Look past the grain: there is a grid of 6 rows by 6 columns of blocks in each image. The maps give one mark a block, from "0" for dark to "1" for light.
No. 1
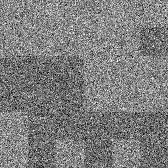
111111
111110
000111
000111
100000
101010
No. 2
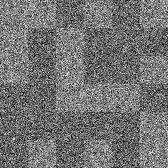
110101
101000
101001
001110
000001
010101
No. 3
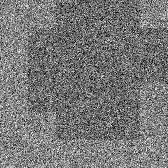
110001
100000
100000
100001
110001
111111
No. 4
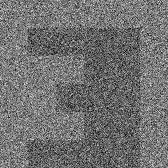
111111
100001
111001
110001
111001
100001
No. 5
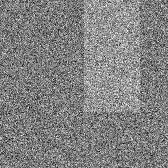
000110
000110
000110
000110
000000
000000
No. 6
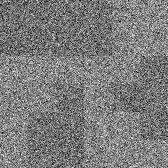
000011
000011
111110
110100
100110
100111
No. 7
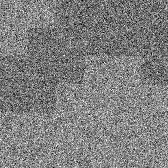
110000
100000
000110
001111
111111
111111
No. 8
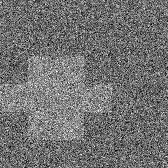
000000
000000
011000
111100
011000
000000
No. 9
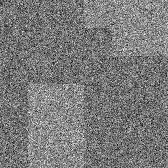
000111
000011
000000
011000
011000
011000
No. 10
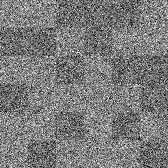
110001
001011
110100
011110
110101
101110
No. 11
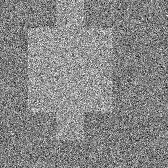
001000
011100
011100
011100
001000
000000
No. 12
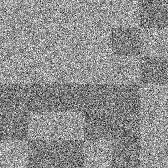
111110
111101
111110
000001
011001
100101
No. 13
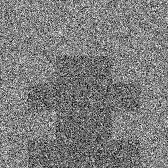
111111
111111
110011
100001
110011
100001
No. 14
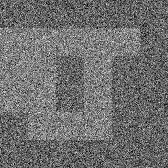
000000
111110
110100
110100
011100
000000
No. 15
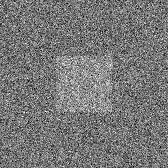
000000
000000
001100
001100
000000
000000
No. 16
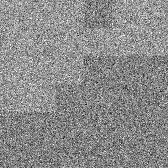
111011
111111
111000
110000
000000
000000
